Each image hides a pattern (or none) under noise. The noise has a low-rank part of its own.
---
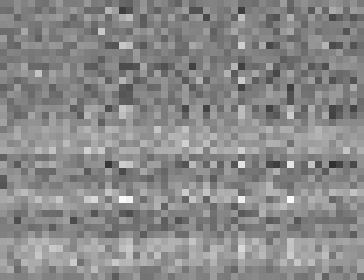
bands of rows
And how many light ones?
3
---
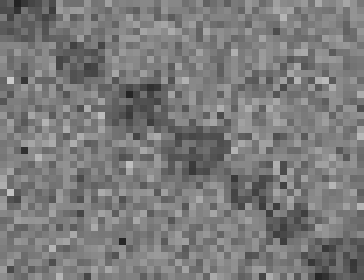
blocks along the diagonal
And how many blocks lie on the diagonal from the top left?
7
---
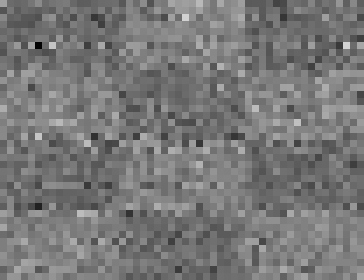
a checkerboard
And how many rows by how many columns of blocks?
4 by 3
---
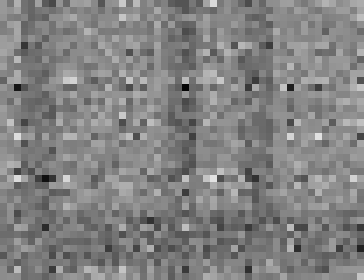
bands of rows crossing bands of columns
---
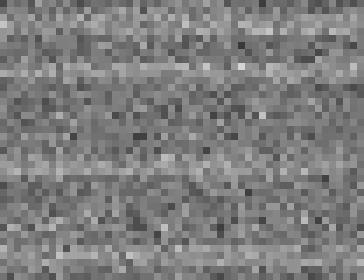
bands of rows
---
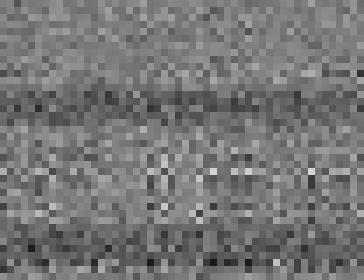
bands of rows
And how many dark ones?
2
